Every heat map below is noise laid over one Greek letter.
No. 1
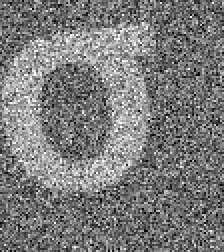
sigma
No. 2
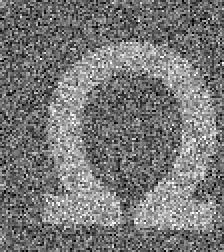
omega
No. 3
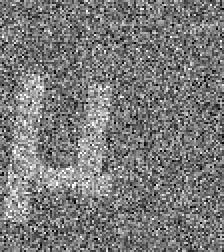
mu
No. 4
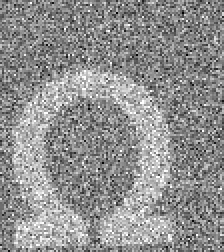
omega
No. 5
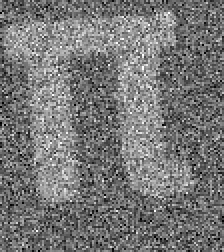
pi
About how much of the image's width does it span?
nearly all
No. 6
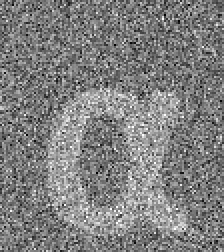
alpha
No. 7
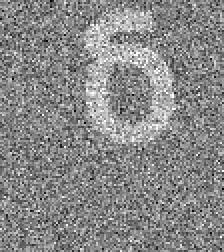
delta
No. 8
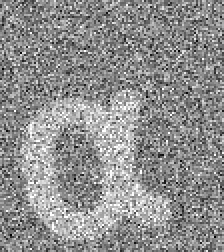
alpha
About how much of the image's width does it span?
two thirds
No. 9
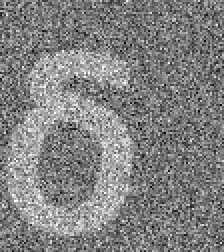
delta
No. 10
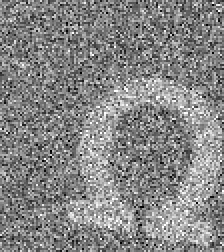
omega
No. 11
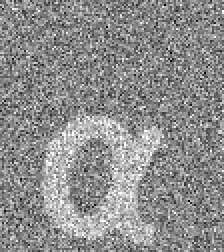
alpha
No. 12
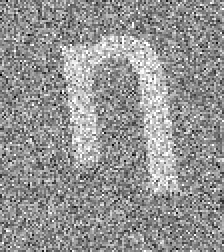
eta
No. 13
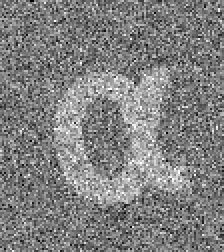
alpha
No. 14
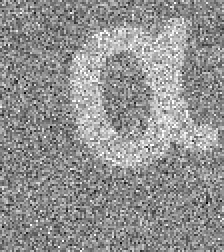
alpha
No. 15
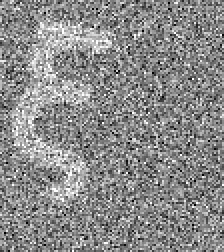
xi
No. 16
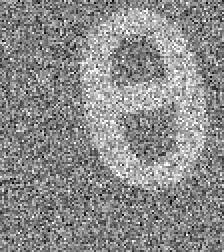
theta
